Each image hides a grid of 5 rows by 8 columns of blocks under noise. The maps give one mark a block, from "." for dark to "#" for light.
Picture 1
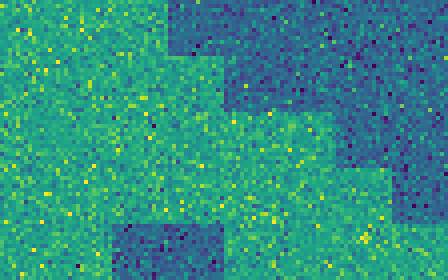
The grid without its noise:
###.....
####....
######..
#######.
##..####
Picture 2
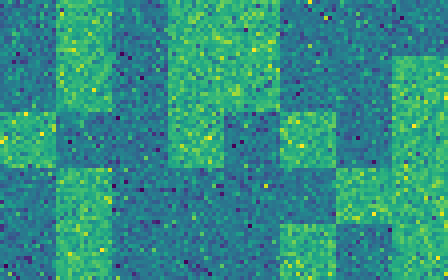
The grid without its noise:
.#.##...
.#.##..#
#..#.#.#
.#....##
.#...#.#
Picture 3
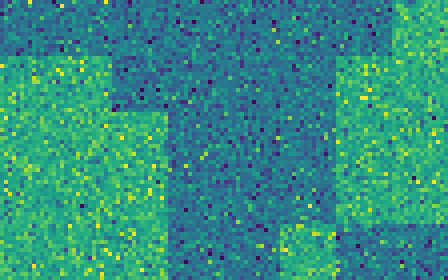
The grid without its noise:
.......#
##....##
###...##
###...##
###..#..
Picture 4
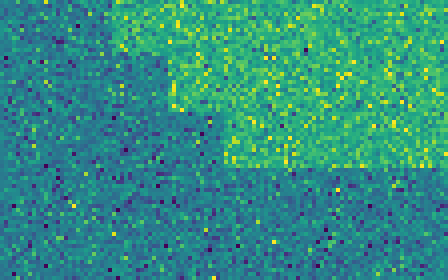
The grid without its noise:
..######
...#####
....####
........
........
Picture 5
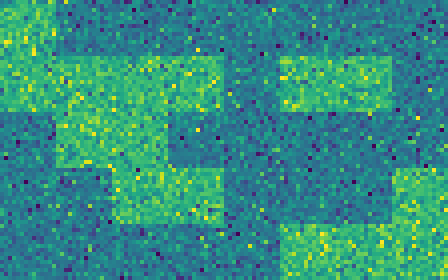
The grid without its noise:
#.......
####.##.
.##.....
..##...#
.....###
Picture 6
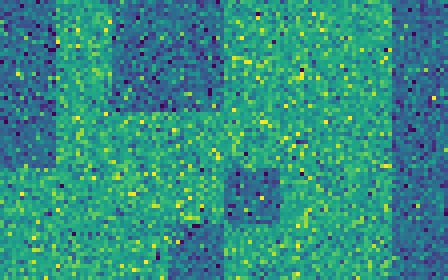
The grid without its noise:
.#..###.
.#..###.
.######.
####.##.
###.###.
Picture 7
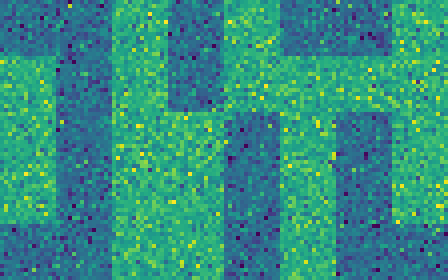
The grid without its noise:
..#.#..#
#.#.####
#.##.#.#
#.##.#.#
..##.#..
